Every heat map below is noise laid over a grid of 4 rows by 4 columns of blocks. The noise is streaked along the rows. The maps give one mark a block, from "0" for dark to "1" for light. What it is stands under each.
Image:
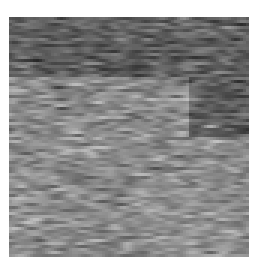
0000
1110
1111
1111
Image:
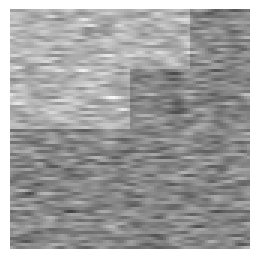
1110
1100
0000
0000
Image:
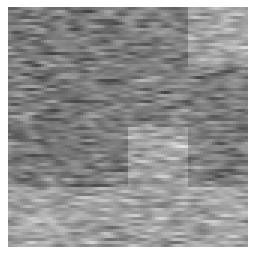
0001
0000
0010
1111
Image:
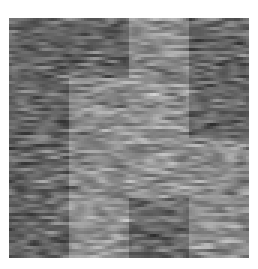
0010
0110
0111
0101
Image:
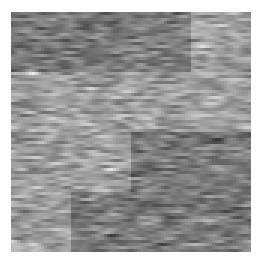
0001
1111
1100
1000
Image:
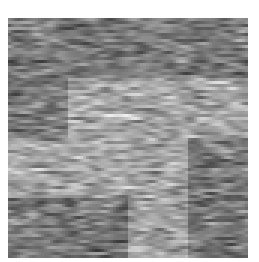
0000
0111
1110
0010
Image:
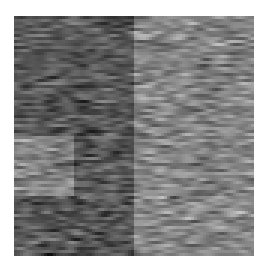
0011
0011
1011
0011
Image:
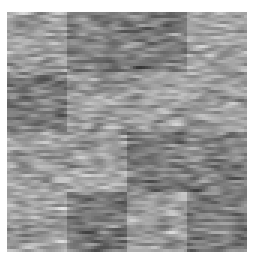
1001
0111
1100
1010
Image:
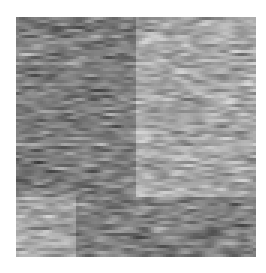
0011
0011
0011
1000
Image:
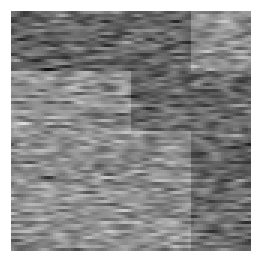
0001
1100
1110
1110
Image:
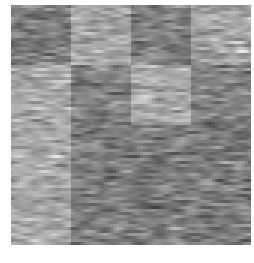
0101
1010
1000
1000
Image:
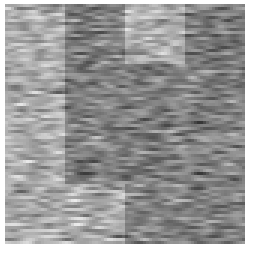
1010
1000
1000
1100
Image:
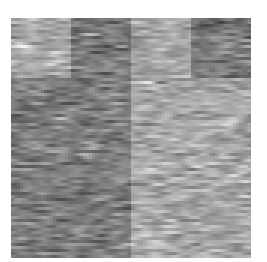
1010
0011
0011
0011
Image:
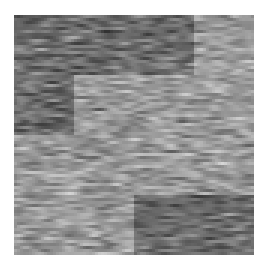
0001
0111
1111
1100
